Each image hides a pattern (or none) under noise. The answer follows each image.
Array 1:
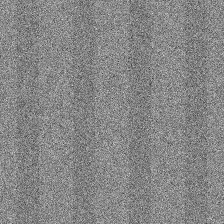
vertical stripes
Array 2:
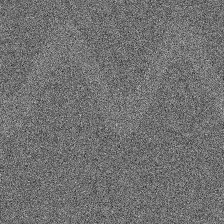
a wavy band
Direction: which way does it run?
left to right
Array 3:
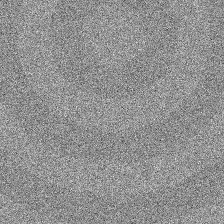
rings round one point
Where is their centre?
top middle
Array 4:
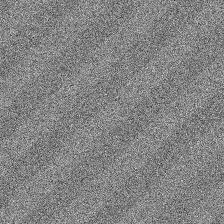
diagonal stripes
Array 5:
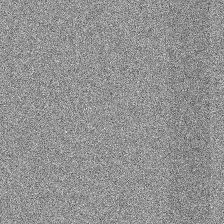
one vertical stripe
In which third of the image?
right
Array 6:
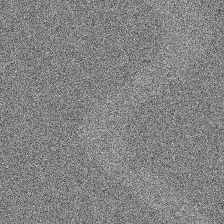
a wavy band
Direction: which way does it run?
top to bottom
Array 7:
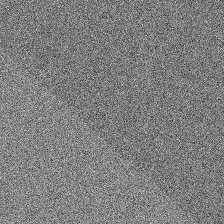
a sharp edge
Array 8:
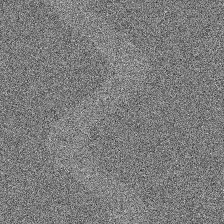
a wavy band
